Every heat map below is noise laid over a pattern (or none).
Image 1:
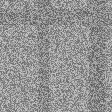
bands of rows crossing bands of columns
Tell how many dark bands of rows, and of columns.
1 and 2
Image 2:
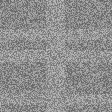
bands of rows crossing bands of columns
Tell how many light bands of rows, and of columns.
3 and 1
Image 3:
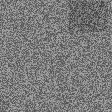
one block
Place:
top right
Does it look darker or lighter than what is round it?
darker
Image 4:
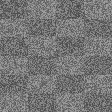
a checkerboard
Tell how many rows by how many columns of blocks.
6 by 4
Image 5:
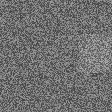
one block
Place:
middle right
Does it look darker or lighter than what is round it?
lighter
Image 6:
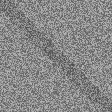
a diagonal band
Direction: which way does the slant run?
top left to bottom right
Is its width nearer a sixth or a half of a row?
a sixth
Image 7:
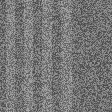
bands of columns
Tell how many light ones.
4
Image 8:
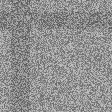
bands of rows crossing bands of columns
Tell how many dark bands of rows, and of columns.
1 and 1
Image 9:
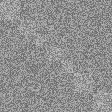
blocks along the diagonal
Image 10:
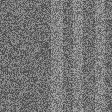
bands of columns
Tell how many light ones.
3
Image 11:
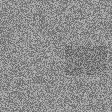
one block
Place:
middle right
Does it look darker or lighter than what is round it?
darker
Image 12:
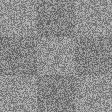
a checkerboard
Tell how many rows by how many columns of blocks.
3 by 3
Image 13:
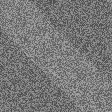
a diagonal band
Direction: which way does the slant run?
top left to bottom right
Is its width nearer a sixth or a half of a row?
a half
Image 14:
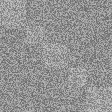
blocks along the diagonal
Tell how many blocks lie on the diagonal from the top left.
5
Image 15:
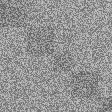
blocks along the diagonal
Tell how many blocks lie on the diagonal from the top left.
5
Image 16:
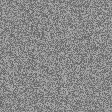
only noise
